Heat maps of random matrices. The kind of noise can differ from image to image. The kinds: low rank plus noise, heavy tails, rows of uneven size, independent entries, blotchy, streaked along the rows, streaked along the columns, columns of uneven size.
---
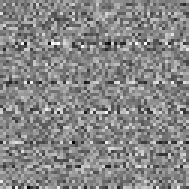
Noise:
rows of uneven size
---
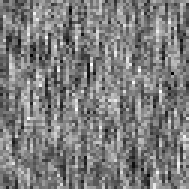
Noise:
streaked along the columns
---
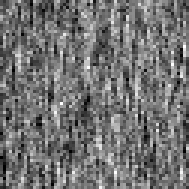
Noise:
streaked along the columns
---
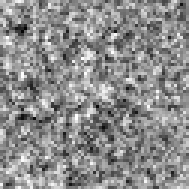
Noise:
blotchy
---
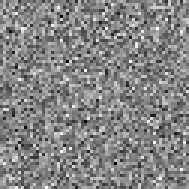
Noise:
independent entries
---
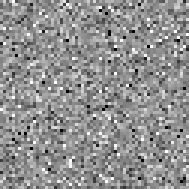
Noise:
heavy tails
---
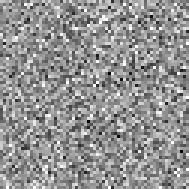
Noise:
independent entries
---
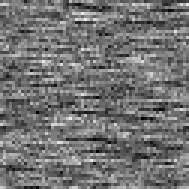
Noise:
streaked along the rows
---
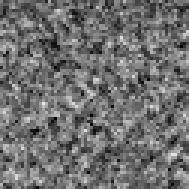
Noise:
blotchy
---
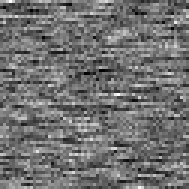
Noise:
streaked along the rows
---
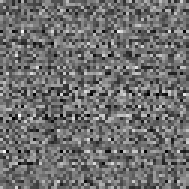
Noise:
rows of uneven size
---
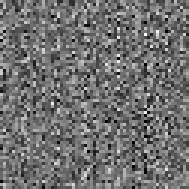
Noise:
columns of uneven size
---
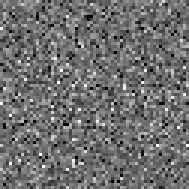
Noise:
heavy tails
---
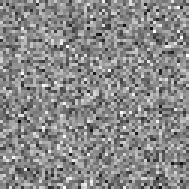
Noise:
independent entries
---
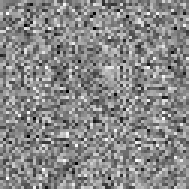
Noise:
low rank plus noise
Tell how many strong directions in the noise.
one
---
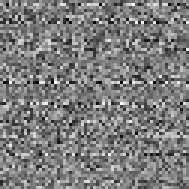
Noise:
rows of uneven size
